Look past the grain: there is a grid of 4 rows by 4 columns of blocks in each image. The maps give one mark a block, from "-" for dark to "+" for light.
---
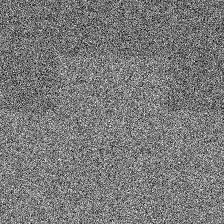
- - - -
- + + -
+ + + +
+ + + +
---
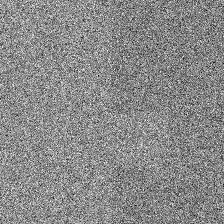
+ + - -
+ + - -
+ + + -
+ + - -
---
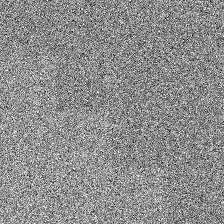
- - - -
+ - - -
+ + - -
+ + + -
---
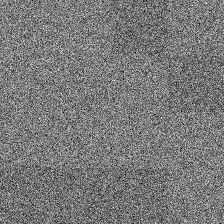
+ + - +
+ + + -
+ + + +
- - - +
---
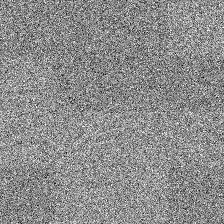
- - - +
+ - - -
+ + + +
- + + -
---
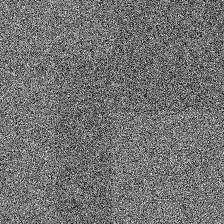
+ + - -
+ - - -
+ - + +
+ - + +
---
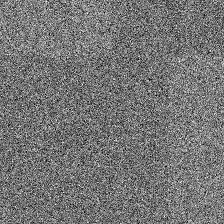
+ + - -
- - - +
- - - +
- - - +
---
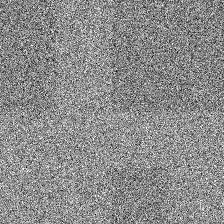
- + - -
- + - -
+ + + +
+ + - +
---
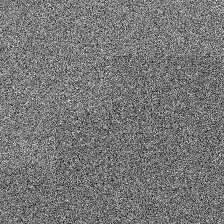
+ + + +
+ + - -
+ - - -
- - - -
